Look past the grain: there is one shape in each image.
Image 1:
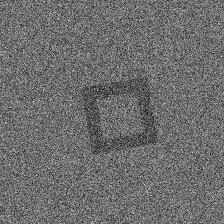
square frame
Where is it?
centre
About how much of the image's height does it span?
a third
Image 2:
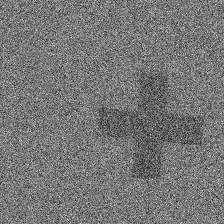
cross
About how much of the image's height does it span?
half
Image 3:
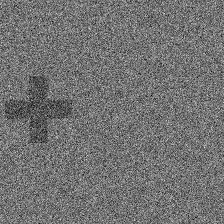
cross
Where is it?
middle left
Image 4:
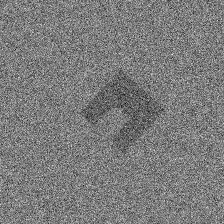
square with a notch
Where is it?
centre
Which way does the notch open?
down and left
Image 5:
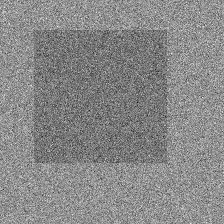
square
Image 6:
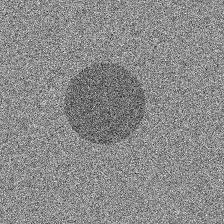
disc
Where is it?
centre
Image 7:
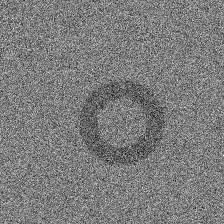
ring
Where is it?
centre
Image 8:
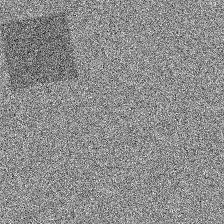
square
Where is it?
top left
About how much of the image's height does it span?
a third
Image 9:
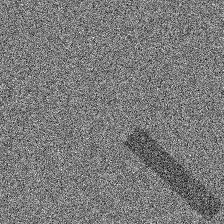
bar
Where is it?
bottom right
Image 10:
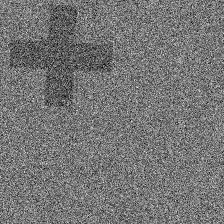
cross
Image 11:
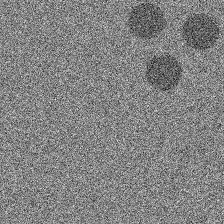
three dots
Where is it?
top right
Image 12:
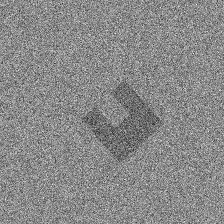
square with a notch
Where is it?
centre
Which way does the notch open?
up and left
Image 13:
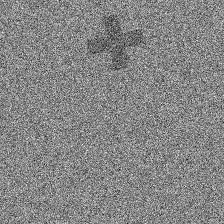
cross
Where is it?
top middle
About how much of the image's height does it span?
a quarter
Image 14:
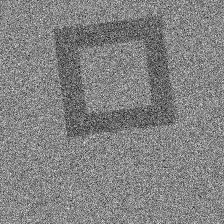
square frame
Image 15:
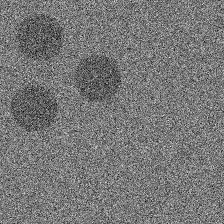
three dots
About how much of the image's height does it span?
half
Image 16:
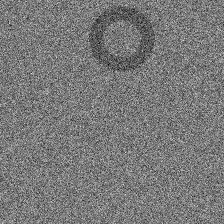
ring
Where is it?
top middle
